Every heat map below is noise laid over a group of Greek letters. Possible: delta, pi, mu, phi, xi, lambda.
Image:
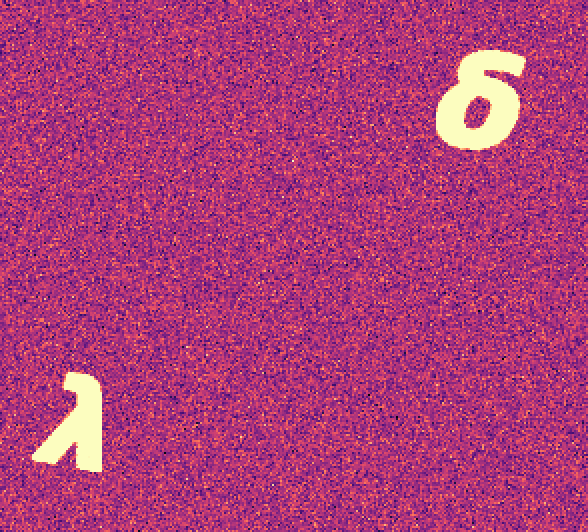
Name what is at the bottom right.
nothing
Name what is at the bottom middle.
nothing
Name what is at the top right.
delta
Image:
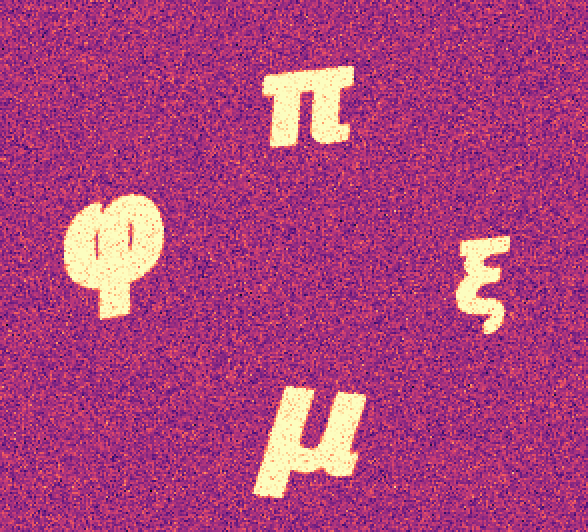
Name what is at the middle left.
phi
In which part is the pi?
top middle
